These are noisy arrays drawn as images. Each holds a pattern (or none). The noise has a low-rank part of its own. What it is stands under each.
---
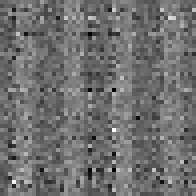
vertical stripes
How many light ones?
4
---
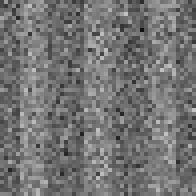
vertical stripes
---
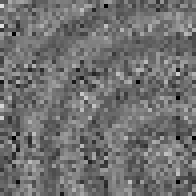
rings round one point
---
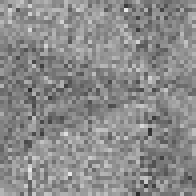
spokes from one point
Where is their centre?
middle right
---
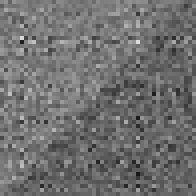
a sharp edge
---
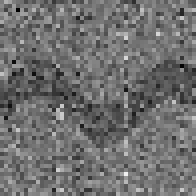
a wavy band
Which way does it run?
left to right
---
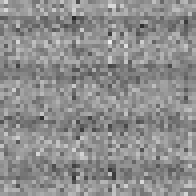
horizontal stripes
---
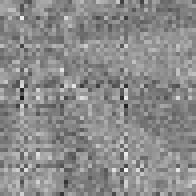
spokes from one point
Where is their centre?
top left
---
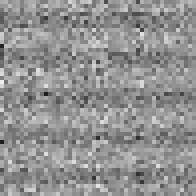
horizontal stripes
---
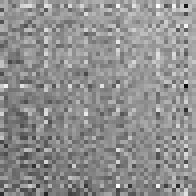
a smooth slope
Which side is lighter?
top right
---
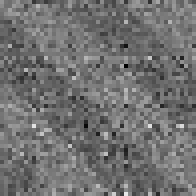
diagonal stripes
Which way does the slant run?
top left to bottom right
